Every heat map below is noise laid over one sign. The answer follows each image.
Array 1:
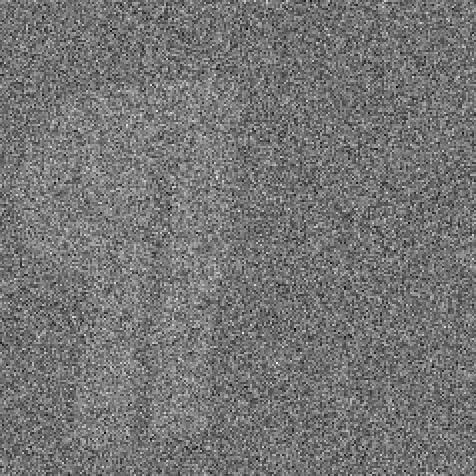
light pilcrow
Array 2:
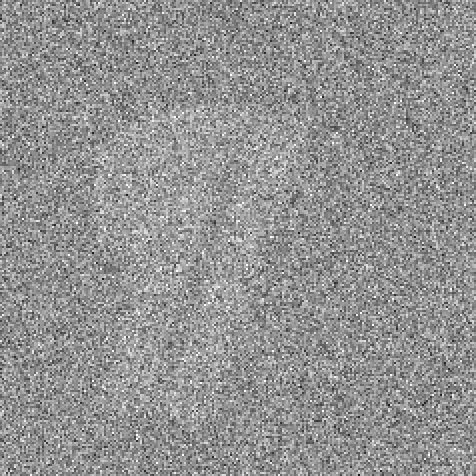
light pilcrow
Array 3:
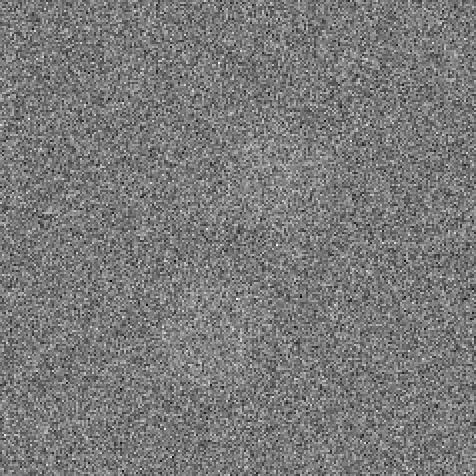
light colon
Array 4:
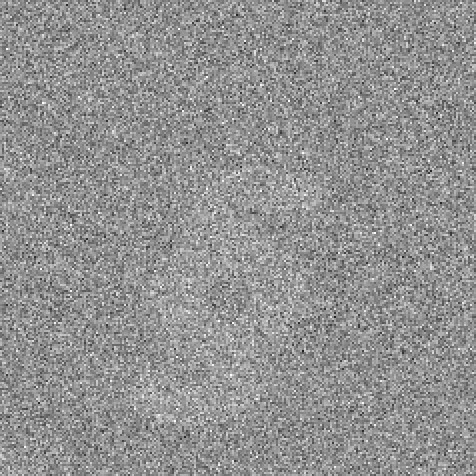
light section sign
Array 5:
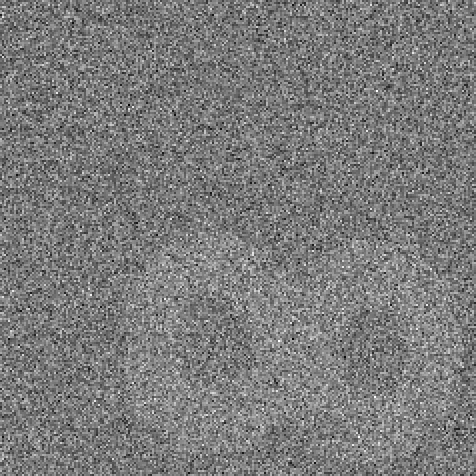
light infinity sign
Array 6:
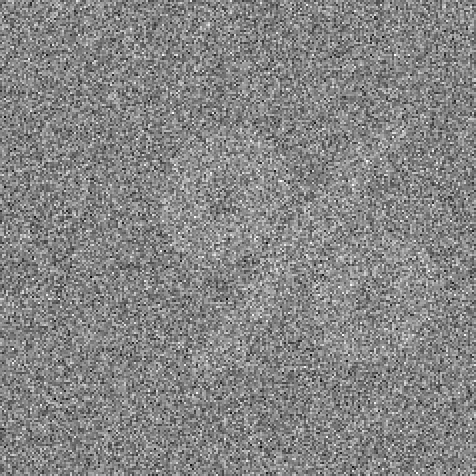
light percent sign
